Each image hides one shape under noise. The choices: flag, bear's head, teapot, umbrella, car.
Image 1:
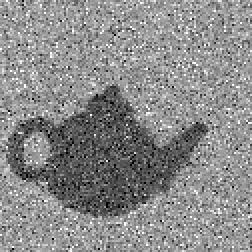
dark teapot
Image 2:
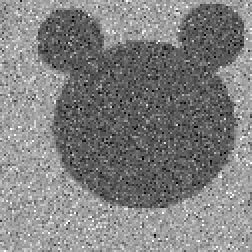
dark bear's head
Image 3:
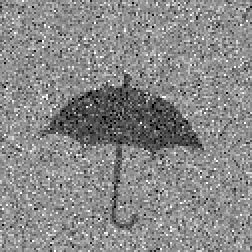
dark umbrella
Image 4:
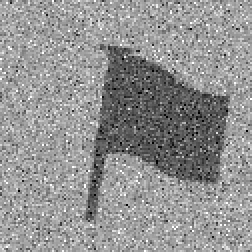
dark flag
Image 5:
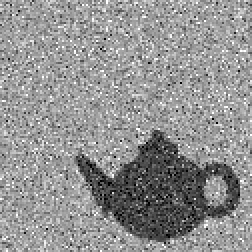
dark teapot
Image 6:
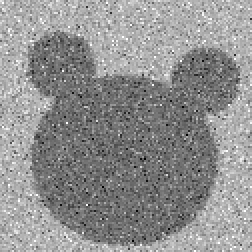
dark bear's head
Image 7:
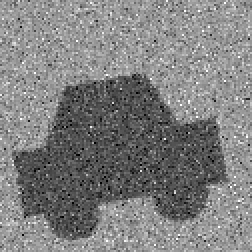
dark car
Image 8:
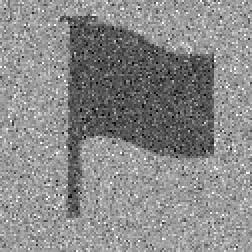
dark flag
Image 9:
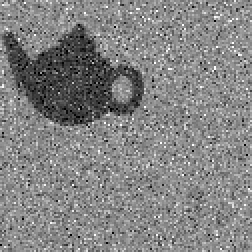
dark teapot
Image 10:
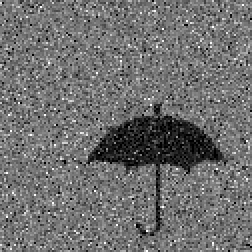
dark umbrella
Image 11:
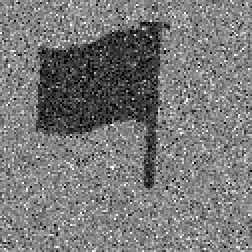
dark flag
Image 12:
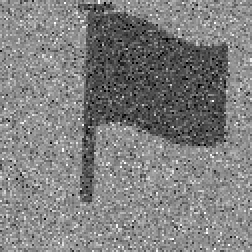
dark flag
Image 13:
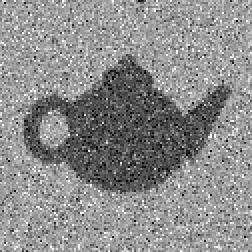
dark teapot
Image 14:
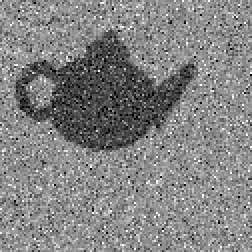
dark teapot
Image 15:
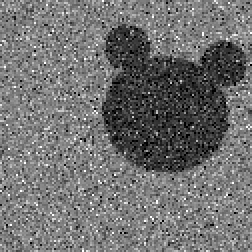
dark bear's head
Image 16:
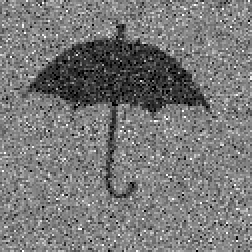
dark umbrella
